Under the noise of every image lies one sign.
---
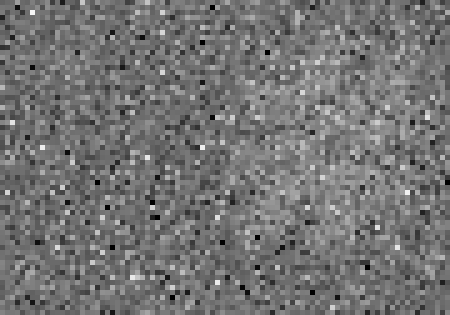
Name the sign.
hash sign
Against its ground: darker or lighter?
lighter
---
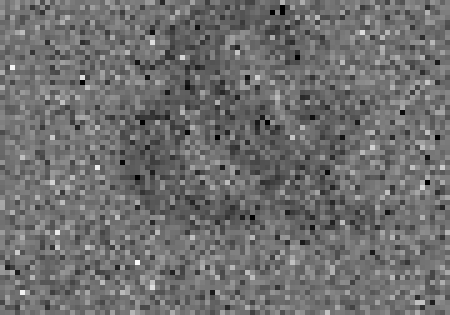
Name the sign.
ampersand
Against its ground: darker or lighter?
darker
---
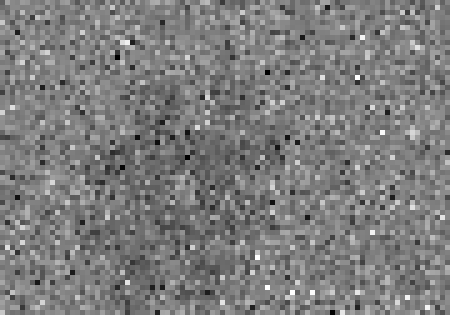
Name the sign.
hash sign
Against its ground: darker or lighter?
darker
